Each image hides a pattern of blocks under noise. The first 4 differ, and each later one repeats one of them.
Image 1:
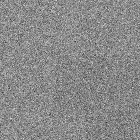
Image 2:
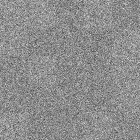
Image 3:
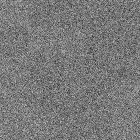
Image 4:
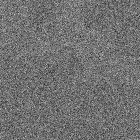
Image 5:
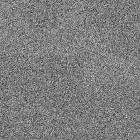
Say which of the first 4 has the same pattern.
4
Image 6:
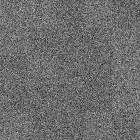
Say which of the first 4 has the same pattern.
2
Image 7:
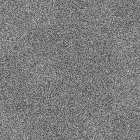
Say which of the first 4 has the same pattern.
2
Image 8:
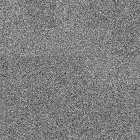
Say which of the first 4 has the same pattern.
4
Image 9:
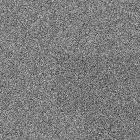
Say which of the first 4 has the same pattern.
1
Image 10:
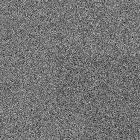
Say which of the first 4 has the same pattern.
1
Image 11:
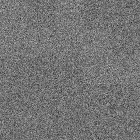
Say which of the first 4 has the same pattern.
4
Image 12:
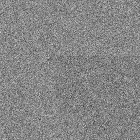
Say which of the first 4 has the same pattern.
1
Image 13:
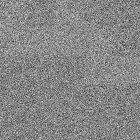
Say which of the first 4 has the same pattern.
4
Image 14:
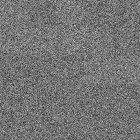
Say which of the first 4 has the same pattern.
4
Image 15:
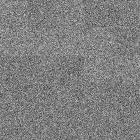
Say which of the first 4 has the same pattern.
4
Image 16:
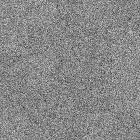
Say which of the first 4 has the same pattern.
2
